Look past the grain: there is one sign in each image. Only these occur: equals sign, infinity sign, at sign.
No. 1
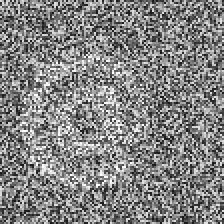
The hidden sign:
at sign
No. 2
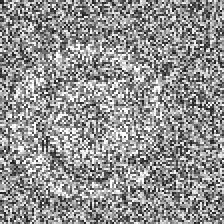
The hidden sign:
at sign
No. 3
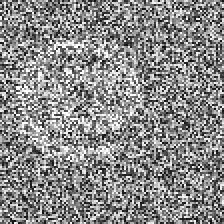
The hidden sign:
at sign
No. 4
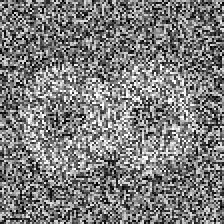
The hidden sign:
infinity sign
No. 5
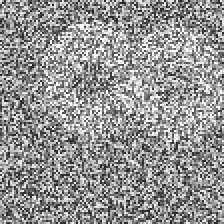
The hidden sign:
infinity sign
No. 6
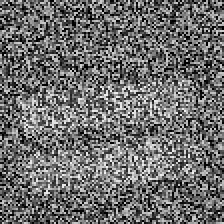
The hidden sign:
equals sign
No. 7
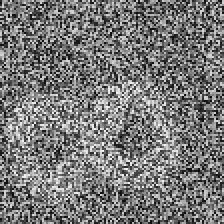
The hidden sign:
infinity sign
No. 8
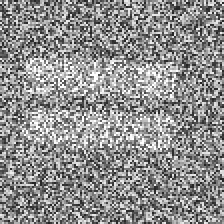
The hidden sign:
equals sign
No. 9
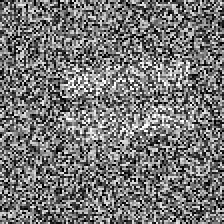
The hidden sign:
equals sign
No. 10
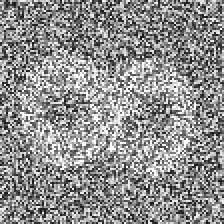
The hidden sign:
infinity sign
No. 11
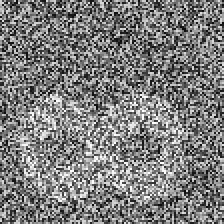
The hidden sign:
infinity sign
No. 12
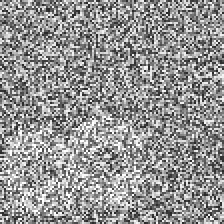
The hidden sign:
infinity sign
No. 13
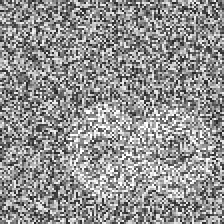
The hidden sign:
infinity sign
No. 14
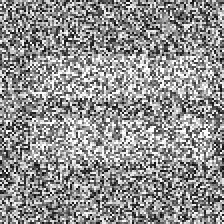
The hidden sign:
equals sign
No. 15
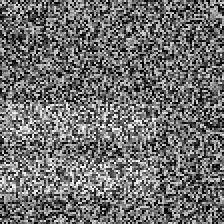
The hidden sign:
equals sign
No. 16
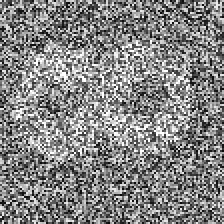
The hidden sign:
infinity sign
